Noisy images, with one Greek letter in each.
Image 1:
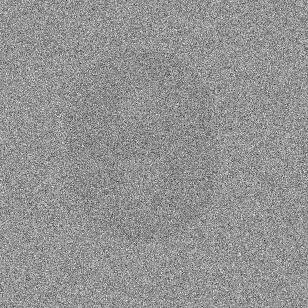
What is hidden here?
dark theta
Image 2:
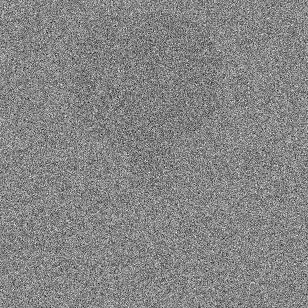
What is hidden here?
dark phi
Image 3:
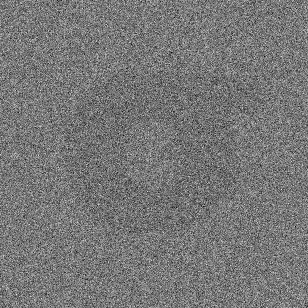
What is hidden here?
dark sigma
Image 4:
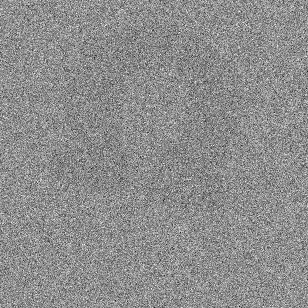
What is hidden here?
dark omega
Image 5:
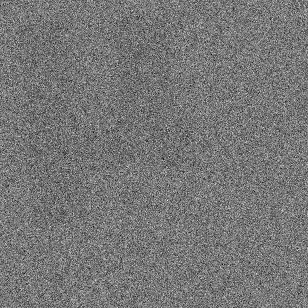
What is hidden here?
dark mu
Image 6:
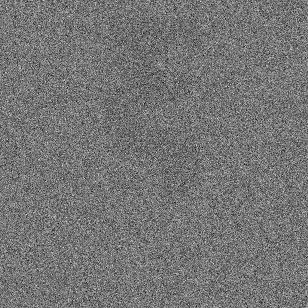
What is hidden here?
dark xi
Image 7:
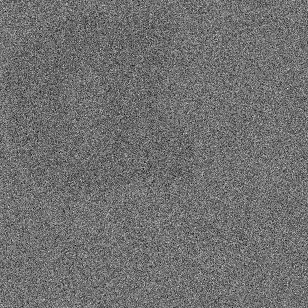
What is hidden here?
dark alpha
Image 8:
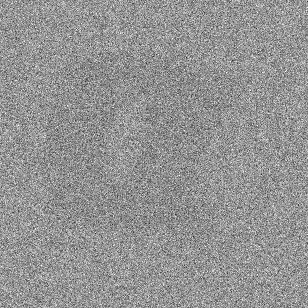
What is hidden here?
dark alpha
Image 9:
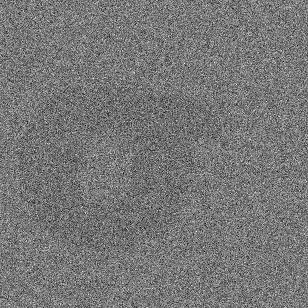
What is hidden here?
dark sigma
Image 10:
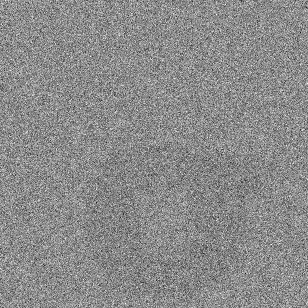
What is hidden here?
dark sigma
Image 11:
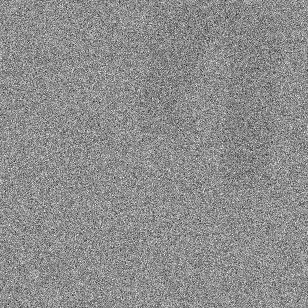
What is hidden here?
dark eta
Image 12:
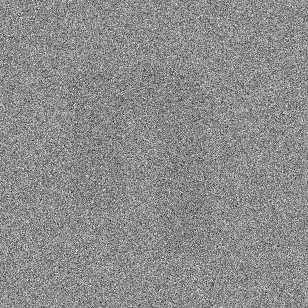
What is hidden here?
dark eta
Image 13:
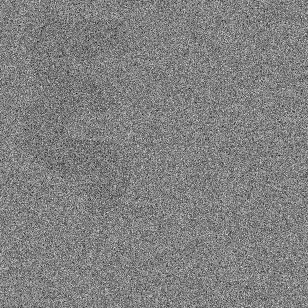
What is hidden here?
dark xi
